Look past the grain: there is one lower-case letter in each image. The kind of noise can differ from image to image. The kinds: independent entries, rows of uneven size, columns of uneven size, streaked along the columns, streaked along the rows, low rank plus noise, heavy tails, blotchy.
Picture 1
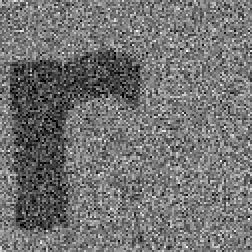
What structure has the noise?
low rank plus noise
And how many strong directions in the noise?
five to eight
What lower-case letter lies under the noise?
r
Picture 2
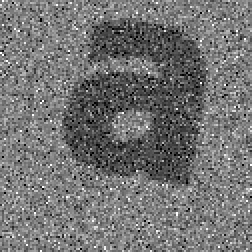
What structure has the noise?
heavy tails
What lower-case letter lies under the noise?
a
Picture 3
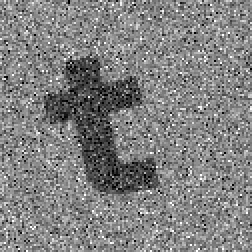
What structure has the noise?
heavy tails
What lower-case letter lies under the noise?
t
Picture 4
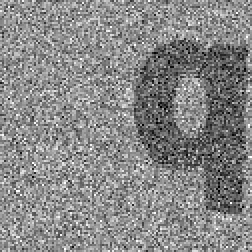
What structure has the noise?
low rank plus noise
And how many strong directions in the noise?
two
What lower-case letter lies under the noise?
q
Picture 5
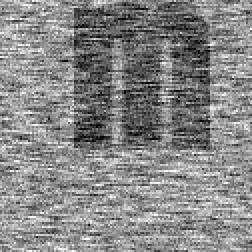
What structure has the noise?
streaked along the rows
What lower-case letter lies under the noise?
m
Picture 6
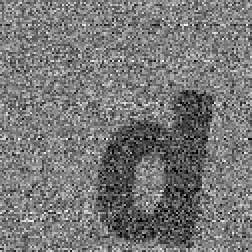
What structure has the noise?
rows of uneven size
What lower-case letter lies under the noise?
d
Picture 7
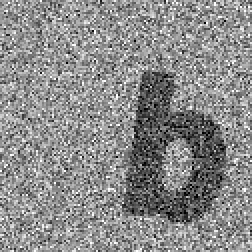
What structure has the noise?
independent entries
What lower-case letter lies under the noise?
b
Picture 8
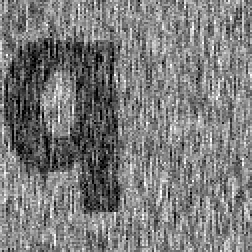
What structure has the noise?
streaked along the columns
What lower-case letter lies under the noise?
q
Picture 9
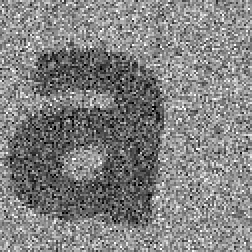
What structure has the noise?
independent entries
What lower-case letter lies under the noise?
a
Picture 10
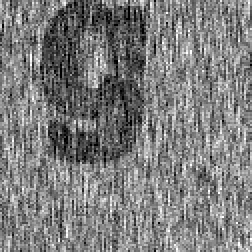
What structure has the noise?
streaked along the columns
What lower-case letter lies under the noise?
g
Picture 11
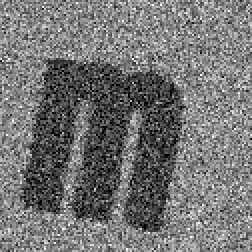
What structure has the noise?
independent entries
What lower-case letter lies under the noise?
m
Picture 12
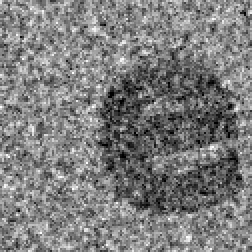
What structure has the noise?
blotchy
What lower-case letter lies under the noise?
e
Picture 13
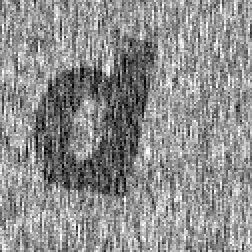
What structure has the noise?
streaked along the columns
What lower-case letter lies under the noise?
d
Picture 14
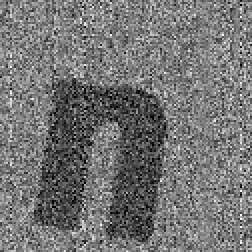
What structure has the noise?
columns of uneven size
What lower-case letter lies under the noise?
n
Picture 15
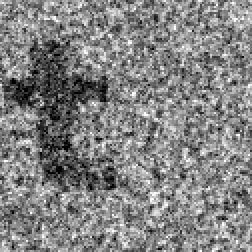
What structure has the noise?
blotchy
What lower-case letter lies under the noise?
t
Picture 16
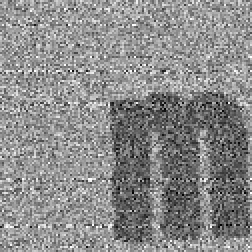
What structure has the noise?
rows of uneven size
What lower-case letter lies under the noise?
m
